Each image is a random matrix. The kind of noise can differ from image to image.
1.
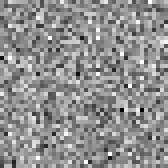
independent entries
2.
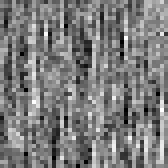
streaked along the columns
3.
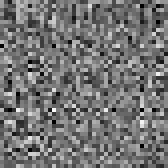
low rank plus noise
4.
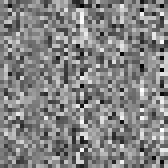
columns of uneven size
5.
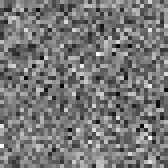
independent entries
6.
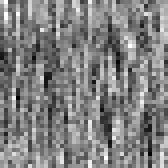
streaked along the columns
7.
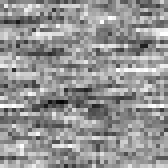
streaked along the rows
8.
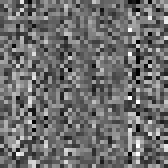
columns of uneven size
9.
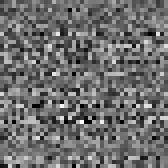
rows of uneven size
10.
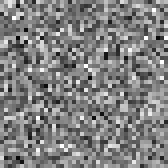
independent entries
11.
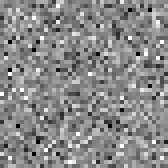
heavy tails
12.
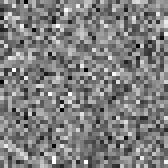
independent entries
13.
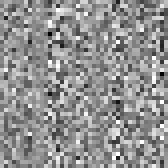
columns of uneven size
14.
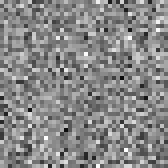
low rank plus noise
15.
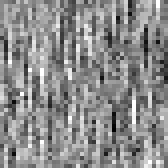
streaked along the columns
